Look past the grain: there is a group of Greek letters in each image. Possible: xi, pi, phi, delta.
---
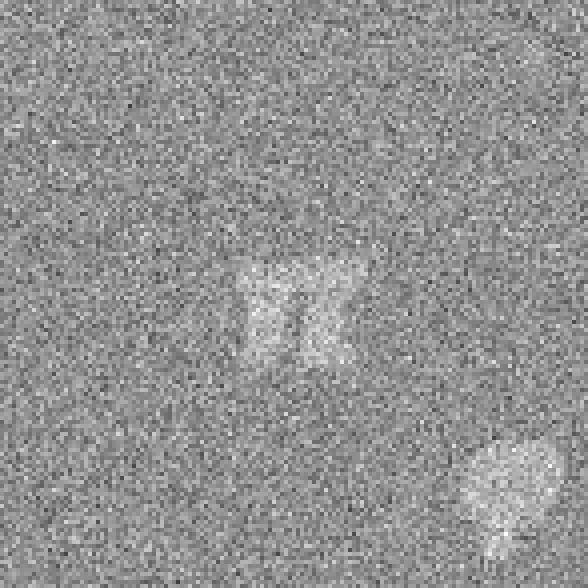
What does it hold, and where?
centre: pi; bottom right: phi
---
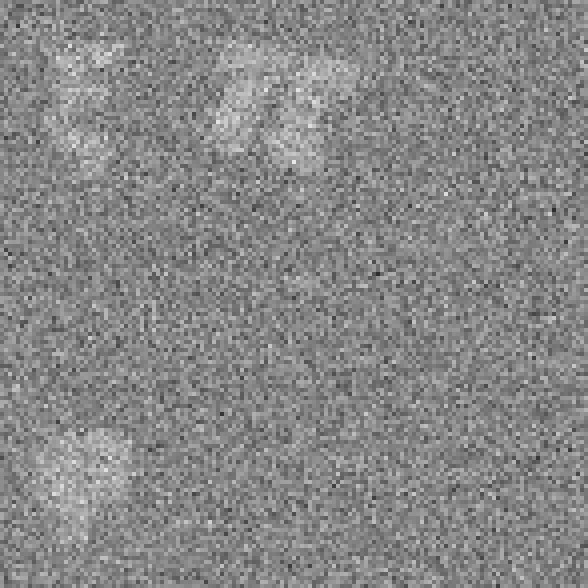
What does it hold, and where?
top left: xi; top middle: pi; bottom left: phi
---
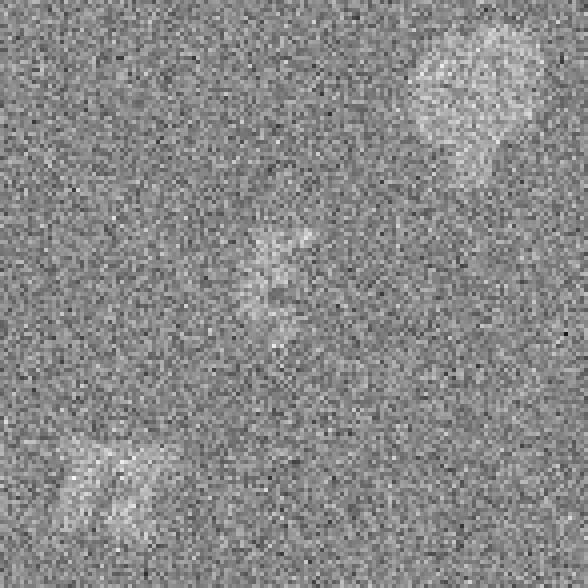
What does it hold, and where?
top right: phi; centre: xi; bottom left: pi
